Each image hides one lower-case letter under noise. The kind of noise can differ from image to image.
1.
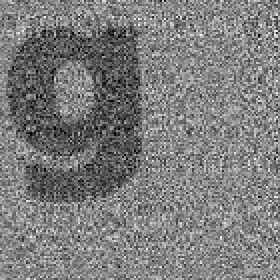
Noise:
low rank plus noise
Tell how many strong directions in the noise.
five to eight
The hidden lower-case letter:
g
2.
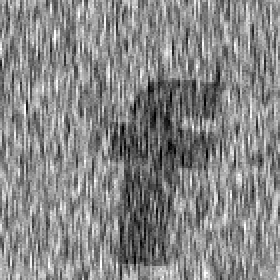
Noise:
streaked along the columns
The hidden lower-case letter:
f
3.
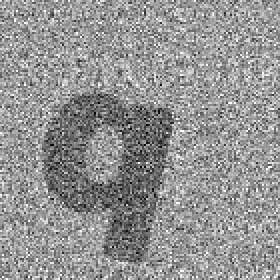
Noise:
low rank plus noise
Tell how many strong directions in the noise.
five to eight
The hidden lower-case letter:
q
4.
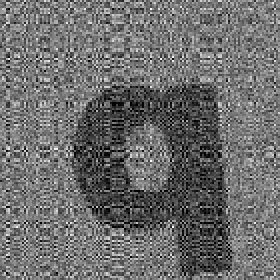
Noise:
low rank plus noise
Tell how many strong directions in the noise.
one
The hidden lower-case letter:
q
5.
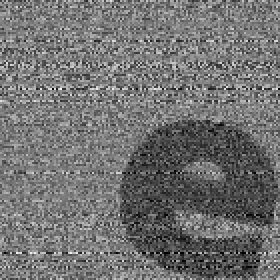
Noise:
rows of uneven size
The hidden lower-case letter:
e
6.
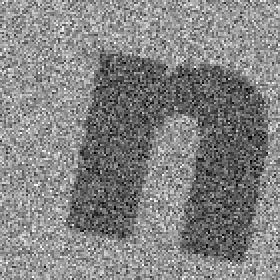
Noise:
independent entries
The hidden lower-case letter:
n
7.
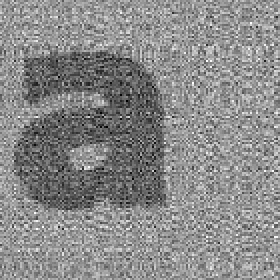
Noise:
low rank plus noise
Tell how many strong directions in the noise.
two
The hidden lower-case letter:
a
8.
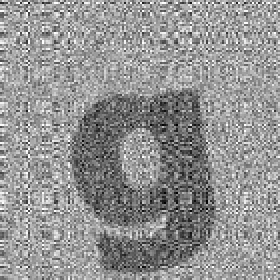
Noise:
low rank plus noise
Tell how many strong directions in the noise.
one
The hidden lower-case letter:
g
